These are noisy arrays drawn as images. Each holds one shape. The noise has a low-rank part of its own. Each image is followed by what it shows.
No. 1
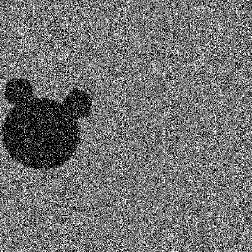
bear's head
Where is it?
middle left
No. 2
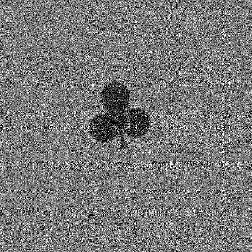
club
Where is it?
centre
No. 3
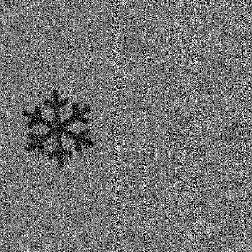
snowflake
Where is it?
middle left
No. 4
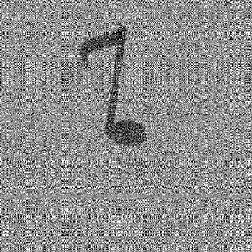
musical note
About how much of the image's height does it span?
half
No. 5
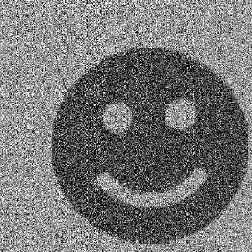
smiling face
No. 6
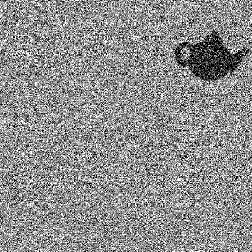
teapot
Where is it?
top right
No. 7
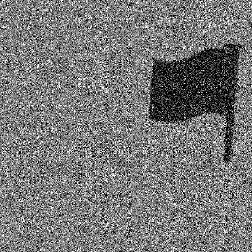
flag
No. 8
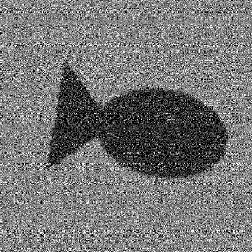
fish
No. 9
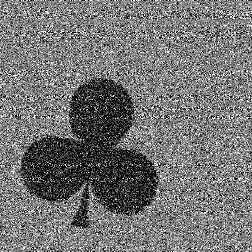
club
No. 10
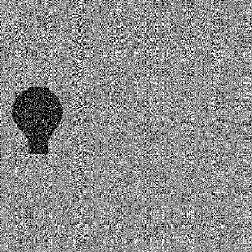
light bulb
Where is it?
middle left
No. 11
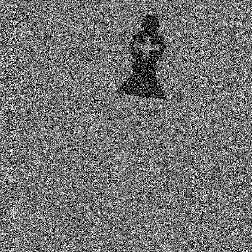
chess bishop
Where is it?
top middle
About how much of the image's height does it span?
a third
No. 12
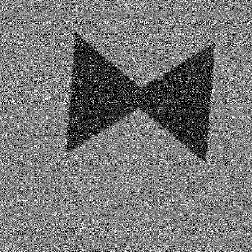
bow tie
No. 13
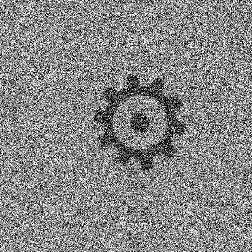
gear
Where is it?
centre
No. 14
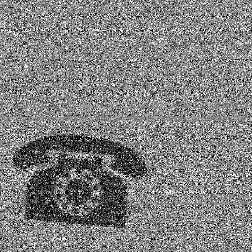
telephone
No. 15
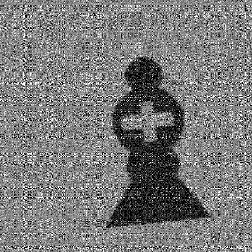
chess bishop
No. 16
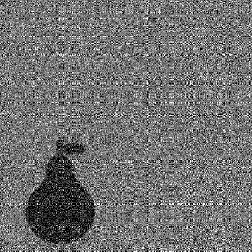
pear
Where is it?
bottom left
